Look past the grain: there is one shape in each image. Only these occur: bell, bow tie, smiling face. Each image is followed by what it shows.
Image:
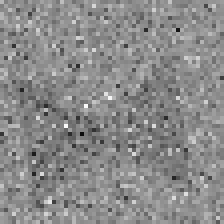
bow tie
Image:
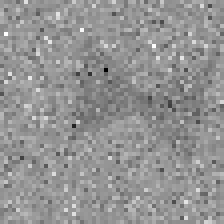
bow tie
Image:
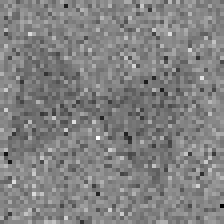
bow tie
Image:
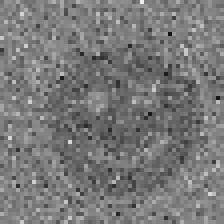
smiling face
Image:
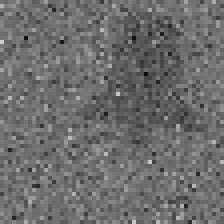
bell
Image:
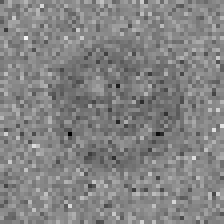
smiling face
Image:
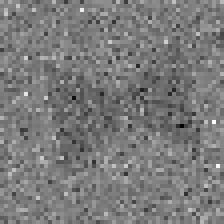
bow tie
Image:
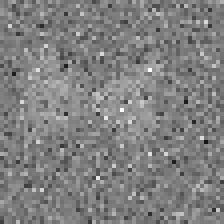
bow tie
